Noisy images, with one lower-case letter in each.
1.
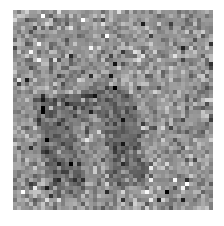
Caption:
dark n
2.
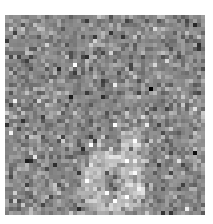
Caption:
light d, bottom middle
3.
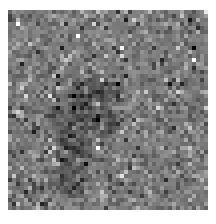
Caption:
dark f
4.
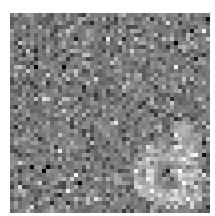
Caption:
light d, bottom right
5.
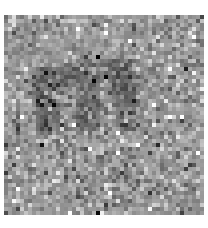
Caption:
dark m
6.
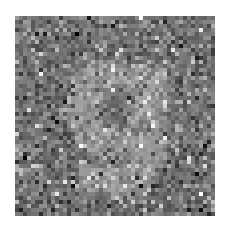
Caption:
light g
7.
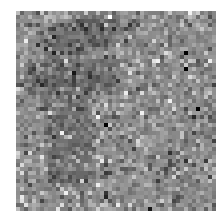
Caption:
dark f
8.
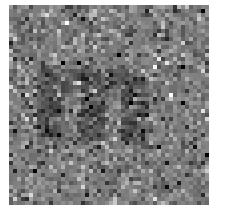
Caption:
dark m
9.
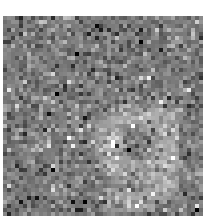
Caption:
light g
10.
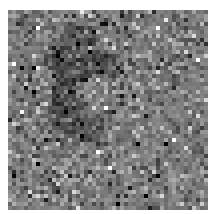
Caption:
dark t
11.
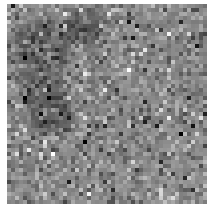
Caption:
dark r
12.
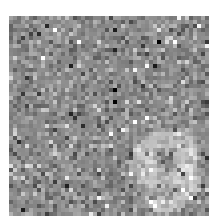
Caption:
light g, bottom right
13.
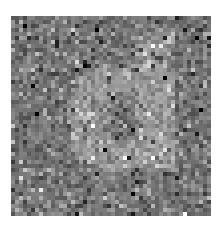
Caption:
light d
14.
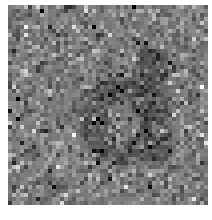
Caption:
dark d
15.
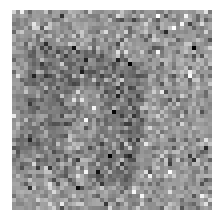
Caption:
dark n
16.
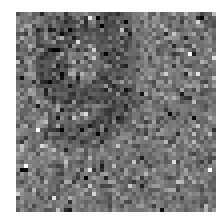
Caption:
dark g
